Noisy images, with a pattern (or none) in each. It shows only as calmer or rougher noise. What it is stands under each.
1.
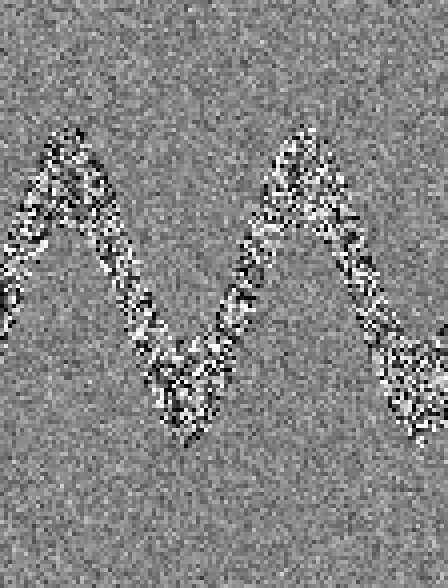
a wavy band
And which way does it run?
left to right
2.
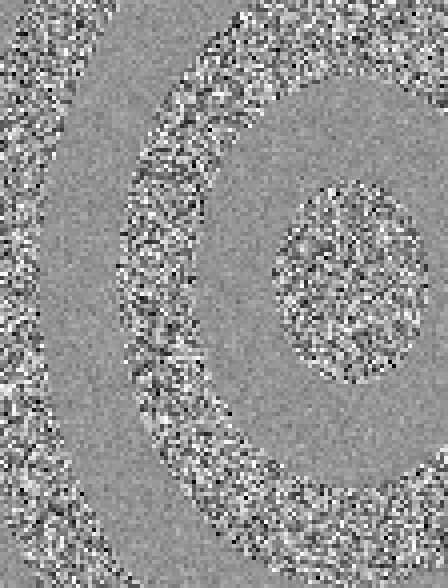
rings round one point
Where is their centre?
middle right
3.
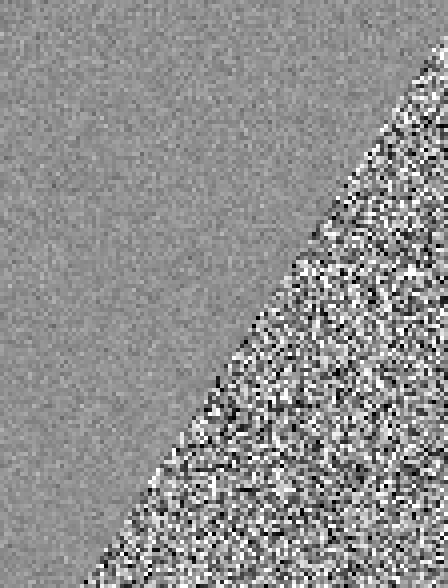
a sharp edge
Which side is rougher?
bottom right
